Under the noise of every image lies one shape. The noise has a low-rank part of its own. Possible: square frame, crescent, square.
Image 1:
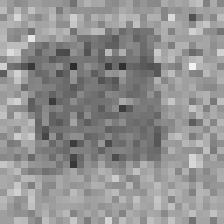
square
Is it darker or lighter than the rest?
darker
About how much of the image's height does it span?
two thirds
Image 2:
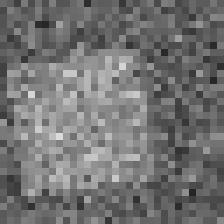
square
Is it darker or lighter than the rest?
lighter
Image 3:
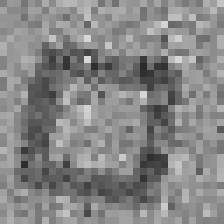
square frame
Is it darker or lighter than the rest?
darker
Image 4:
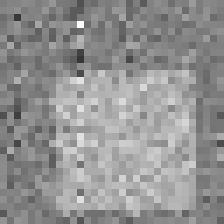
square
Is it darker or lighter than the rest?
lighter
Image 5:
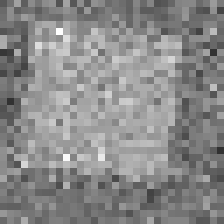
square
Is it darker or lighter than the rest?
lighter
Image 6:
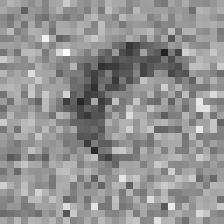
crescent
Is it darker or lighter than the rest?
darker
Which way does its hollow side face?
down and right
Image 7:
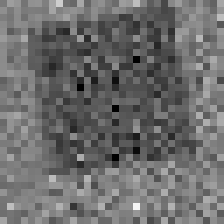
square
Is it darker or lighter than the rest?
darker
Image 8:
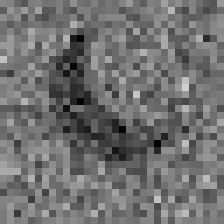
crescent
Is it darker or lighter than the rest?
darker
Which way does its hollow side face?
up and right
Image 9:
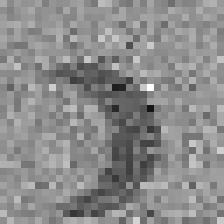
crescent
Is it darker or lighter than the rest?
darker
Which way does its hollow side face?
left
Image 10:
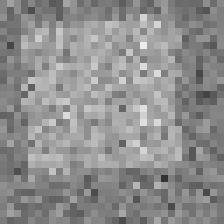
square
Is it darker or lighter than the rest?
lighter
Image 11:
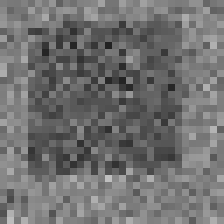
square
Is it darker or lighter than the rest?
darker
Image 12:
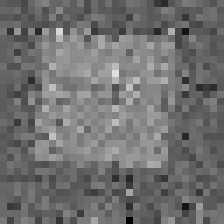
square
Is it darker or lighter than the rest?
lighter
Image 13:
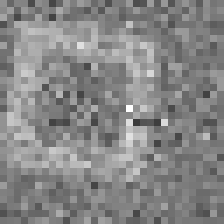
square frame
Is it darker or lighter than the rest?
lighter
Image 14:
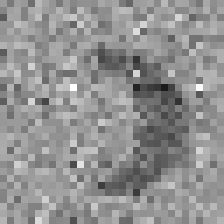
crescent
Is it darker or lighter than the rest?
darker
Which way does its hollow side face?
left
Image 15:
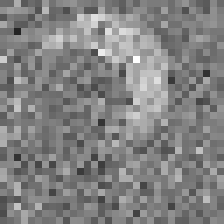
crescent
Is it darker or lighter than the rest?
lighter
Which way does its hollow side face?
down and left
